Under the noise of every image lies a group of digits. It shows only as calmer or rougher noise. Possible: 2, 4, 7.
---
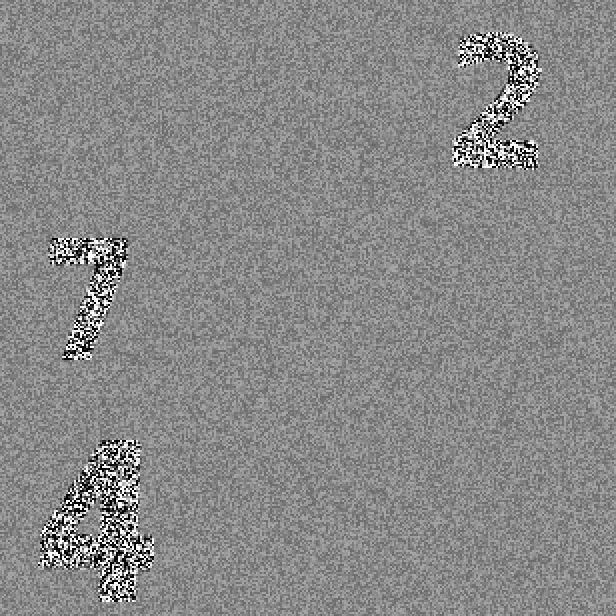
top right: rough 2; middle left: rough 7; bottom left: rough 4
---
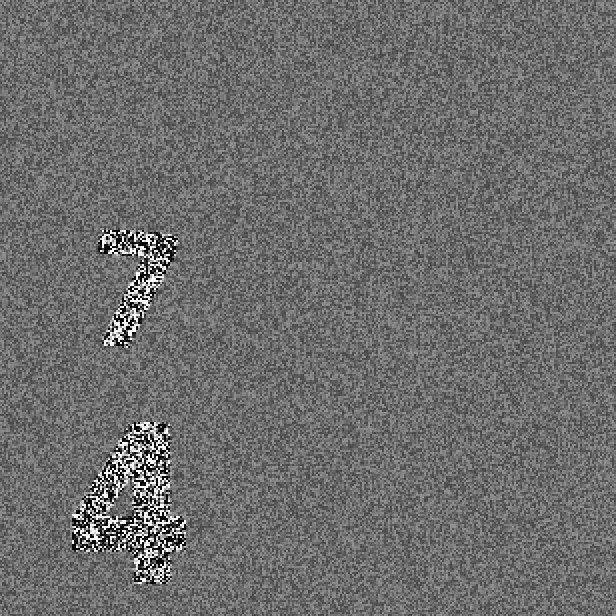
middle left: rough 7; bottom left: rough 4
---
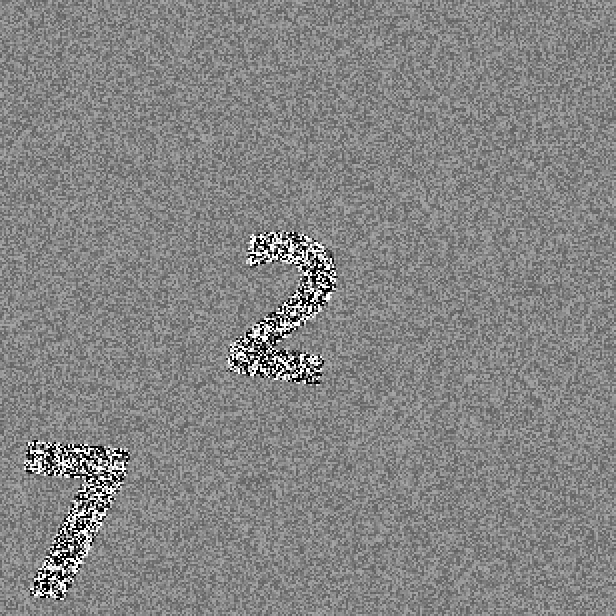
centre: rough 2; bottom left: rough 7
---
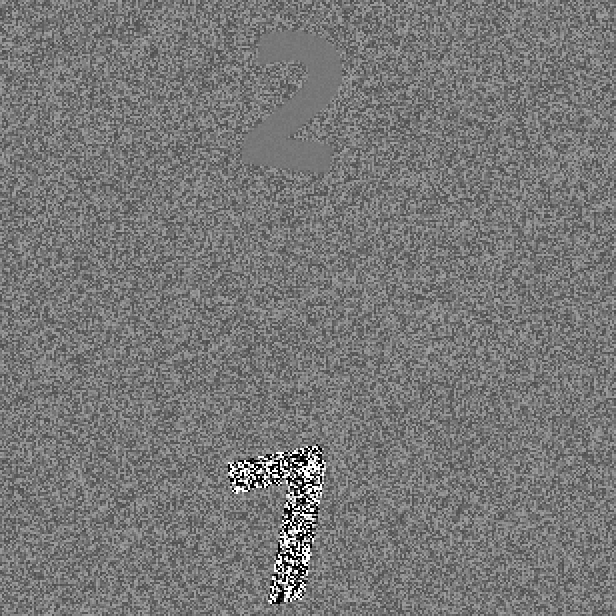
top middle: calm 2; bottom middle: rough 7
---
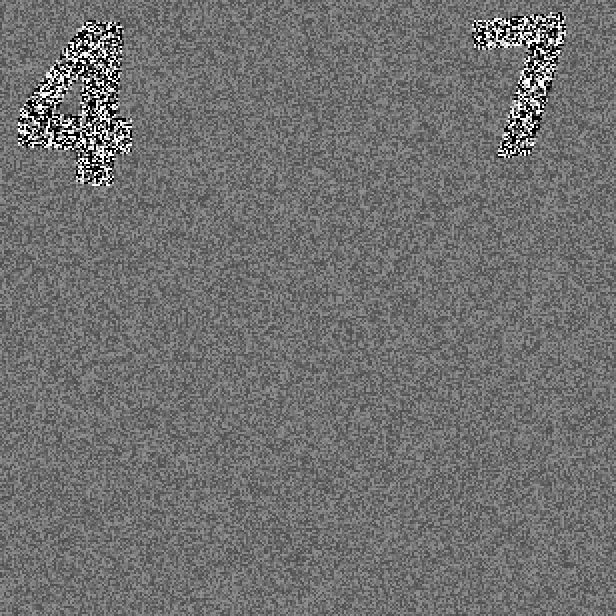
top left: rough 4; top right: rough 7
